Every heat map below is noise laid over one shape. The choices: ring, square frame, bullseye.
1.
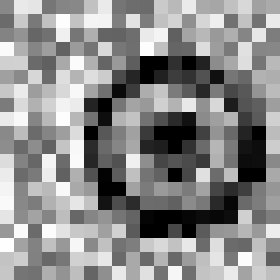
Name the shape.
bullseye
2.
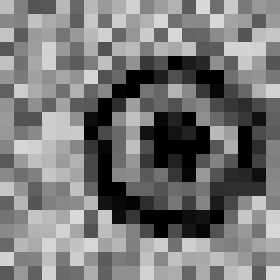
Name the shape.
bullseye
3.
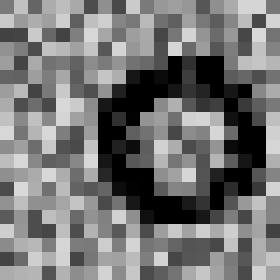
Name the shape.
ring
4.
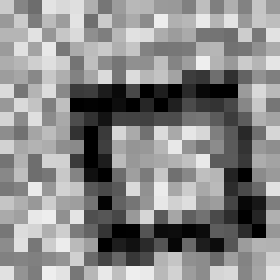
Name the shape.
square frame
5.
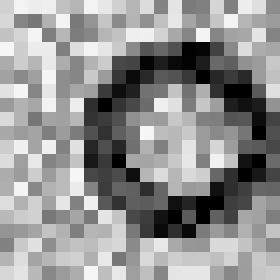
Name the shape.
ring
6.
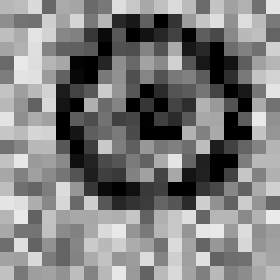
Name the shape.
bullseye
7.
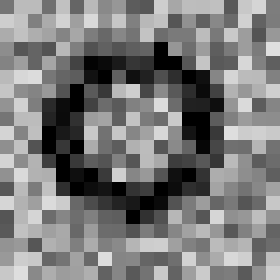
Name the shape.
ring
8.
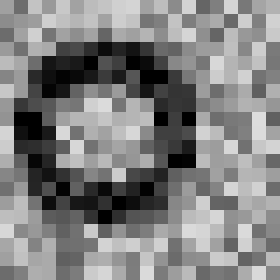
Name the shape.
ring
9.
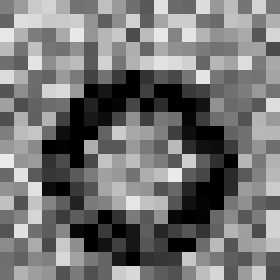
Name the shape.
ring
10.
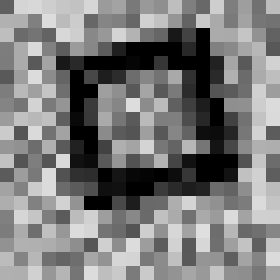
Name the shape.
square frame
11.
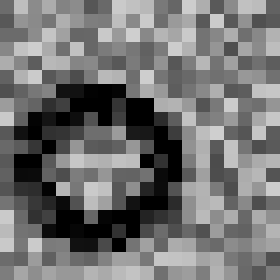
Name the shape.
ring
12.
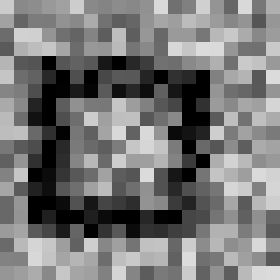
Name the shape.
square frame
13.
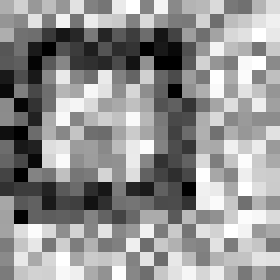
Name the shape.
square frame
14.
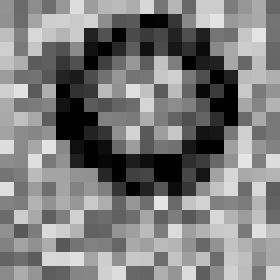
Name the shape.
ring
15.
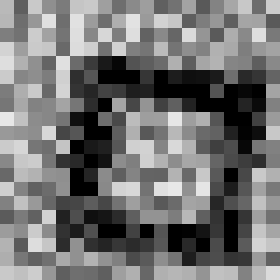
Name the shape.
square frame
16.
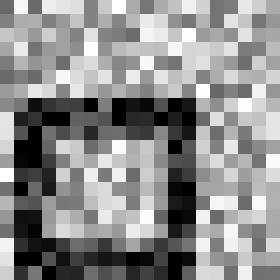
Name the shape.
square frame
